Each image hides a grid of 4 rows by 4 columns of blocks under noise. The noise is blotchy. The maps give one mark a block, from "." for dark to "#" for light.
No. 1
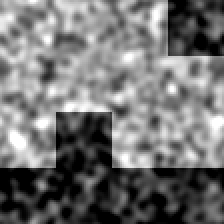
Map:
# # # .
# # # #
# . # #
. . . .
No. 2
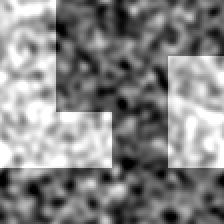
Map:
# . . .
# . . #
# # . #
. . . .
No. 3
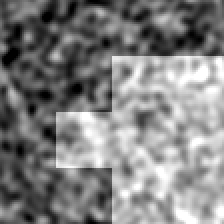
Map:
. . . .
. . # #
. # # #
. . # #
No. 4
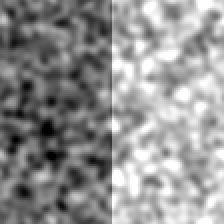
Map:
. . # #
. . # #
. . # #
. . # #
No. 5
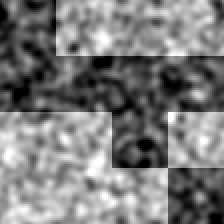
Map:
. # # #
. . . .
# # . #
# # # .
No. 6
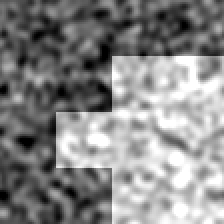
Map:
. . . .
. . # #
. # # #
. . # #
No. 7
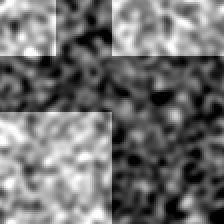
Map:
# . # #
. . . .
# # . .
# # . .
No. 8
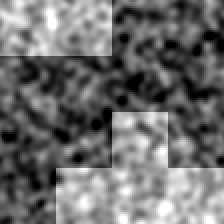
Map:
# # . .
. . . .
. . # .
. # # #
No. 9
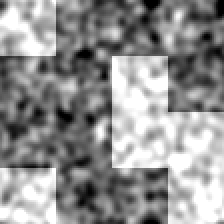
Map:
# . . .
. . # .
. . # #
# . . #
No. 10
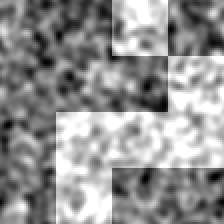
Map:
. . # .
. . . #
. # # #
. # . .
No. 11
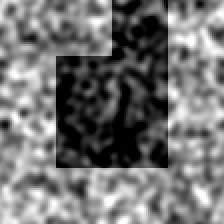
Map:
# # . #
# . . #
# . . #
# # # #
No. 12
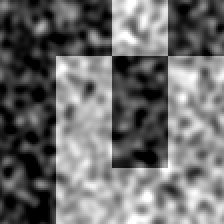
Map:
. . # .
. # . #
. # . #
. # # #
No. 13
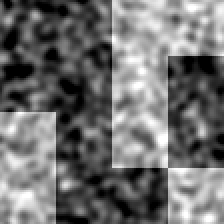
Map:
. . # #
. . # .
# . # .
# . . #
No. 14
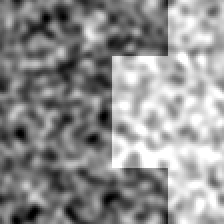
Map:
. . . #
. . # #
. . # #
. . . #
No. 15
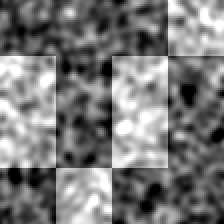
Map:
. . . #
# . # .
# . # .
. # . .
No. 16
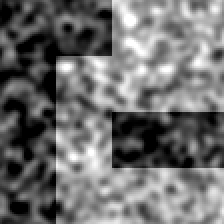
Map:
. . # #
. # # #
. # . .
. # # #
